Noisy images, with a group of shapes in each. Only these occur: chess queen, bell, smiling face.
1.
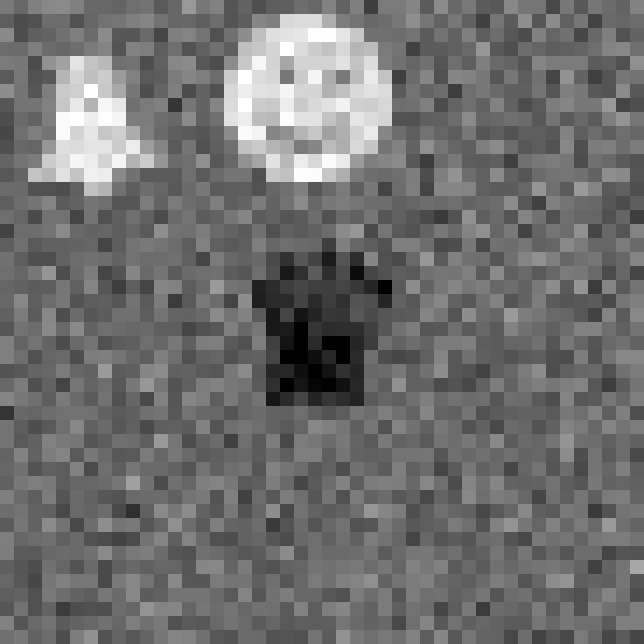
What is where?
top left: light bell; top middle: light smiling face; centre: dark chess queen
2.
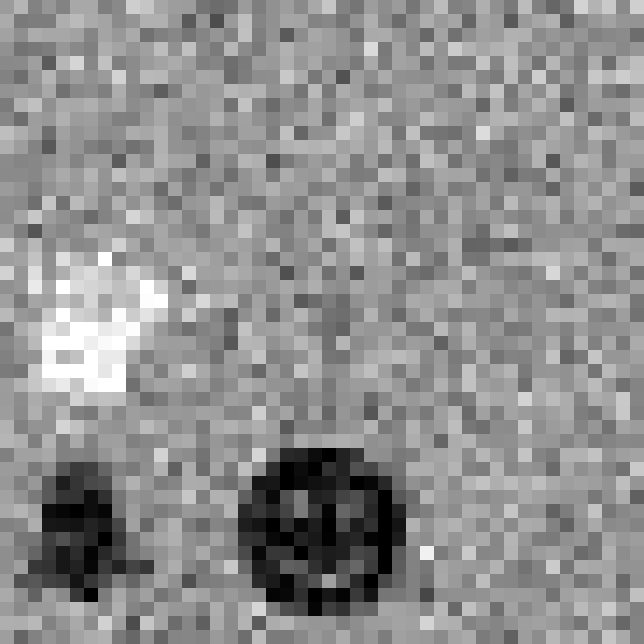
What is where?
middle left: light chess queen; bottom left: dark bell; bottom middle: dark smiling face
